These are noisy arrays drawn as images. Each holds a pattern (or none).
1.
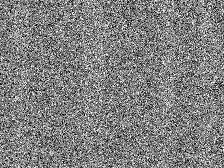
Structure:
bands of columns
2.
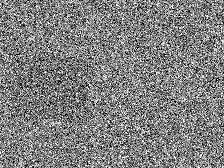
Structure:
one block
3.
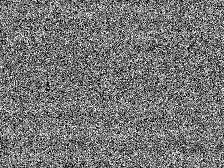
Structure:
bands of rows
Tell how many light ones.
5
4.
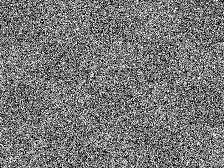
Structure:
a checkerboard
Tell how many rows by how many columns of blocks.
4 by 5
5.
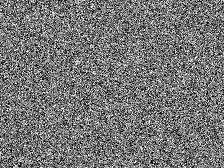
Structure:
only noise
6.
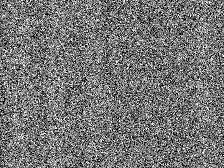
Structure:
bands of columns
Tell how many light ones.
4
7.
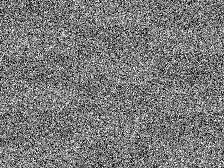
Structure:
a checkerboard
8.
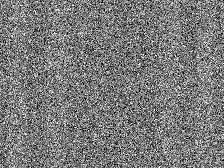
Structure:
bands of columns
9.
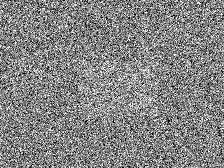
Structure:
one block
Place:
centre
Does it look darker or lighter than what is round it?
lighter
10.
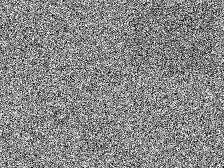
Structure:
one block
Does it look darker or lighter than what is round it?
darker
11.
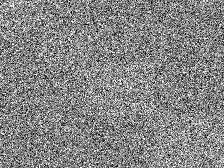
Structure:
blocks along the diagonal
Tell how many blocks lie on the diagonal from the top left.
4
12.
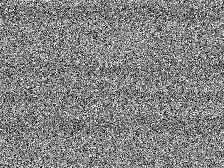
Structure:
bands of rows
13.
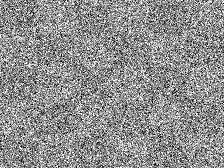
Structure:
a checkerboard
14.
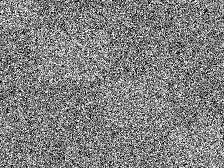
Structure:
blocks along the diagonal
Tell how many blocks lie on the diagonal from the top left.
4
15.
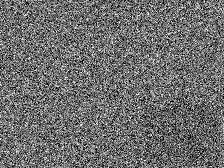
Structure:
one block
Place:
bottom right
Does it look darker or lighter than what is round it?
darker
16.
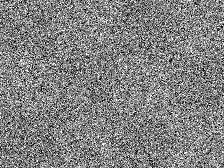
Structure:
a checkerboard
